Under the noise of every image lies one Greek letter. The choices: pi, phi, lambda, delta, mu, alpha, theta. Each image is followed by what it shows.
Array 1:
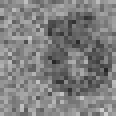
delta
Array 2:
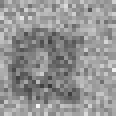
alpha
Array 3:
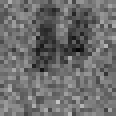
mu
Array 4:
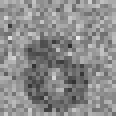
delta
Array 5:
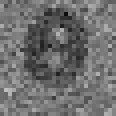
theta
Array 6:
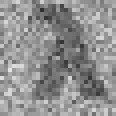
lambda
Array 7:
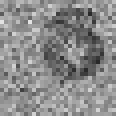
delta
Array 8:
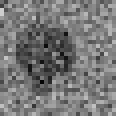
phi
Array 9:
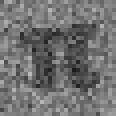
pi
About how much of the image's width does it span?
two thirds
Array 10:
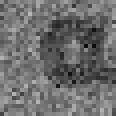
alpha
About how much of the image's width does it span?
two thirds
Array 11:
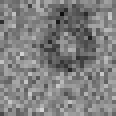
delta
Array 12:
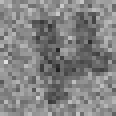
mu
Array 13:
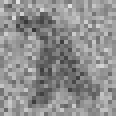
lambda
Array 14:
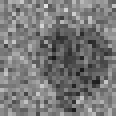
phi
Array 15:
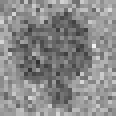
phi
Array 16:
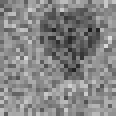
phi
